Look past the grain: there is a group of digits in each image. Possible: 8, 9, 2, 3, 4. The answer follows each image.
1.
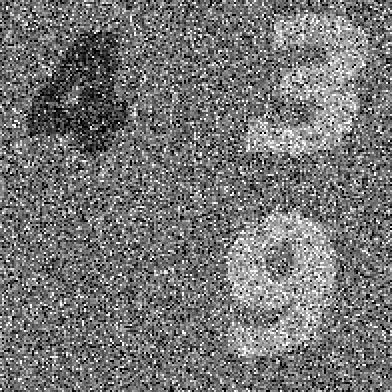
top left: dark 4; top right: light 3; bottom right: light 9
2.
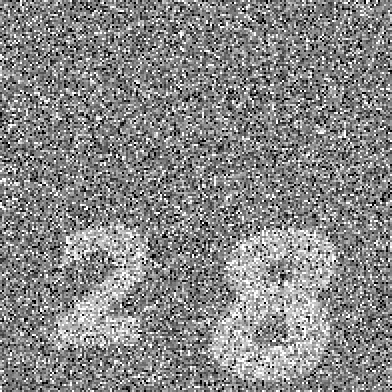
bottom left: light 2; bottom right: light 8
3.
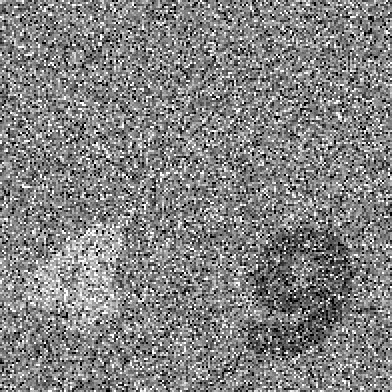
bottom left: light 4; bottom right: dark 9
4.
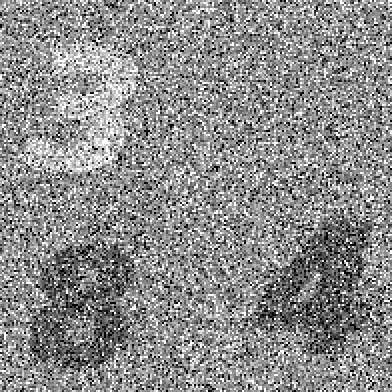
top left: light 3; bottom left: dark 8; bottom right: dark 4
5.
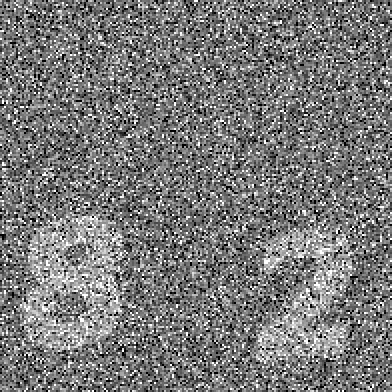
bottom left: light 8; bottom right: light 2
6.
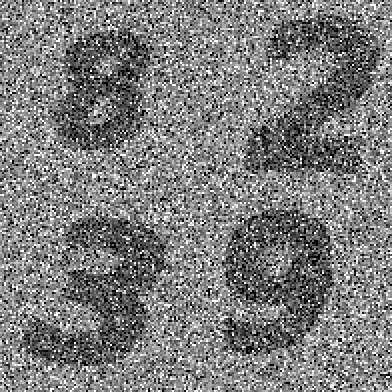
top left: dark 8; top right: dark 2; bottom left: dark 3; bottom right: dark 9
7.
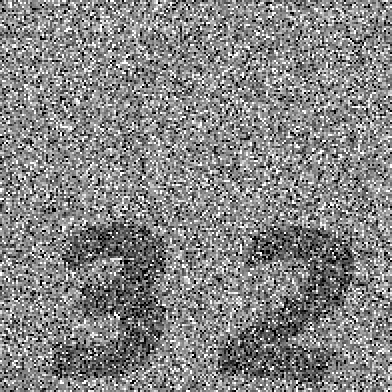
bottom left: dark 3; bottom right: dark 2
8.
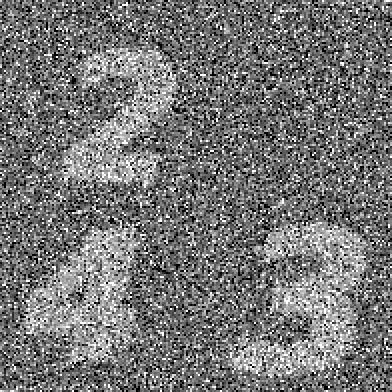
top left: light 2; bottom left: light 4; bottom right: light 3
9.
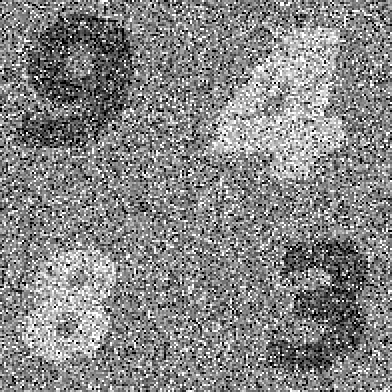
top left: dark 9; top right: light 4; bottom left: light 8; bottom right: dark 3
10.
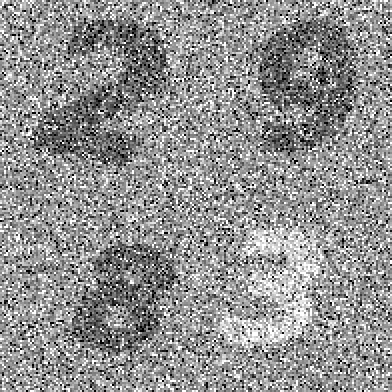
top left: dark 2; top right: dark 9; bottom left: dark 8; bottom right: light 3
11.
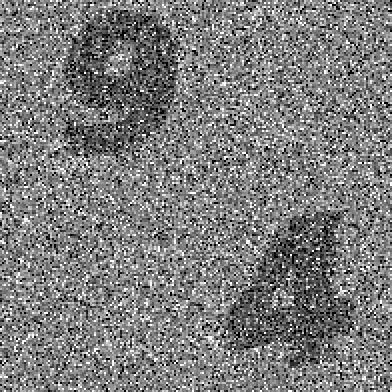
top left: dark 9; bottom right: dark 4
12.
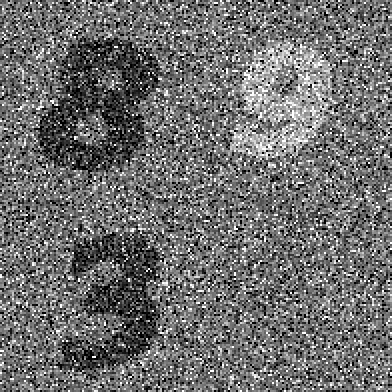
top left: dark 8; top right: light 9; bottom left: dark 3
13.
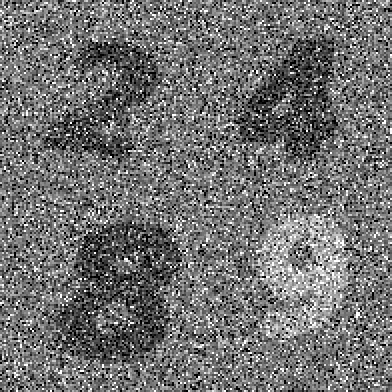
top left: dark 2; top right: dark 4; bottom left: dark 8; bottom right: light 9
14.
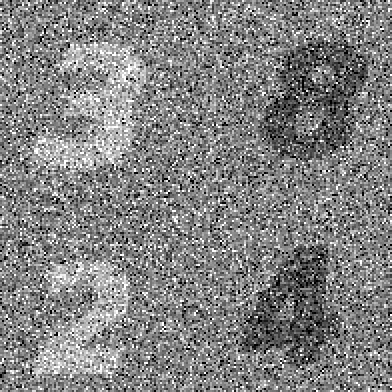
top left: light 3; top right: dark 8; bottom left: light 2; bottom right: dark 4
